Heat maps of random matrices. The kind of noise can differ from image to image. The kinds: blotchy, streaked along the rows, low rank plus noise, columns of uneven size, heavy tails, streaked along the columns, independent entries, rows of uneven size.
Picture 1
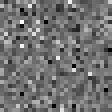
heavy tails
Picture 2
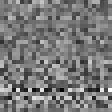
rows of uneven size
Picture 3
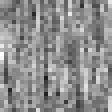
streaked along the columns
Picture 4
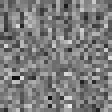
low rank plus noise
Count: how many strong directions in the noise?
two
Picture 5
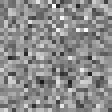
low rank plus noise
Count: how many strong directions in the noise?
two
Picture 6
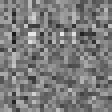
low rank plus noise
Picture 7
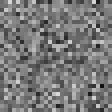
low rank plus noise
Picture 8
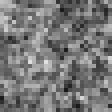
blotchy
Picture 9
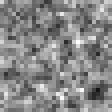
blotchy
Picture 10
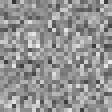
low rank plus noise
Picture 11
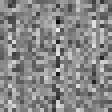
columns of uneven size
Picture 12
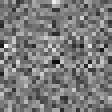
low rank plus noise
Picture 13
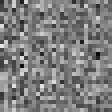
columns of uneven size
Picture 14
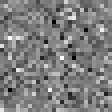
heavy tails
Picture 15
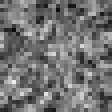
blotchy
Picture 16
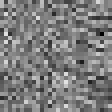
low rank plus noise
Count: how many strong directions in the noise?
three or four
